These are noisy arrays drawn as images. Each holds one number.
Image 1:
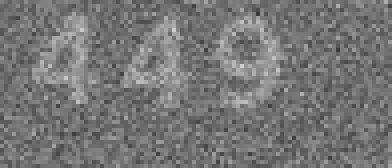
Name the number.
449
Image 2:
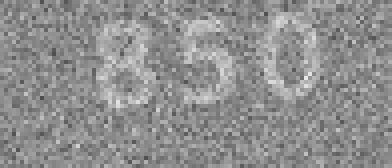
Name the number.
850
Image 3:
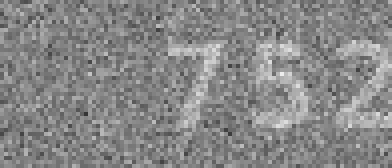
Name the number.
752
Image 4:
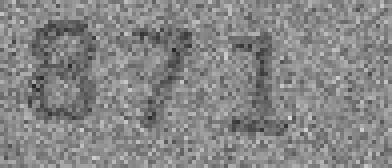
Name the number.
871
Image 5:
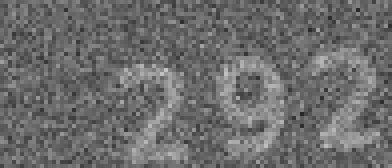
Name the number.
292
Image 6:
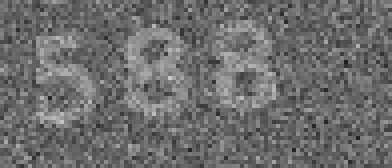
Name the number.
588
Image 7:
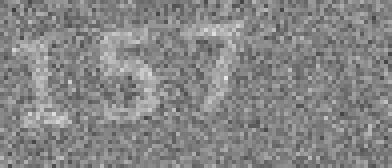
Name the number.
157
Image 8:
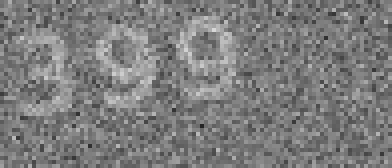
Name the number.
399
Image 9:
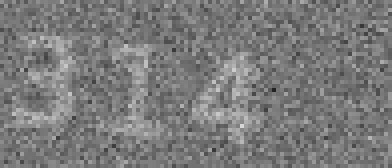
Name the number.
314
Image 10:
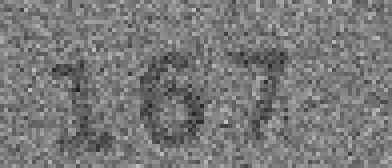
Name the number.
167
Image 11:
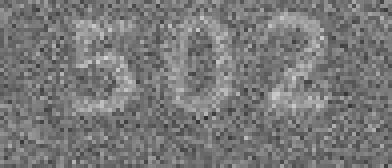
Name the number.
502
